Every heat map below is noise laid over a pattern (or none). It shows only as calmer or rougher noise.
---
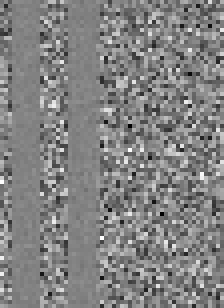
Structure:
bands of columns
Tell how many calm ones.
2
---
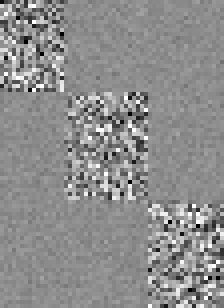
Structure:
blocks along the diagonal
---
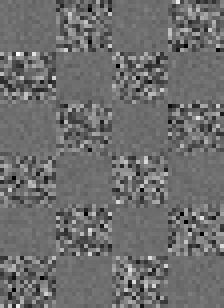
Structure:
a checkerboard
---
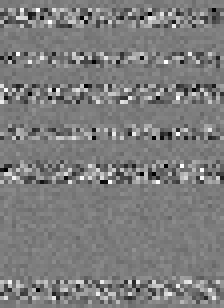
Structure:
bands of rows
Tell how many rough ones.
6
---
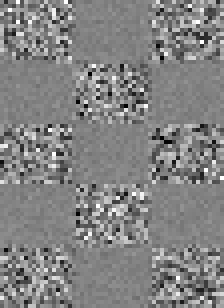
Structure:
a checkerboard
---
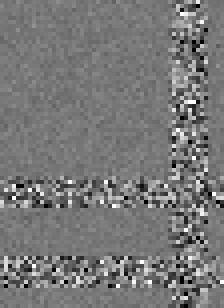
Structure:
bands of rows crossing bands of columns
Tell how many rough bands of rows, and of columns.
2 and 1
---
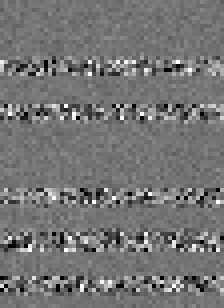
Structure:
bands of rows
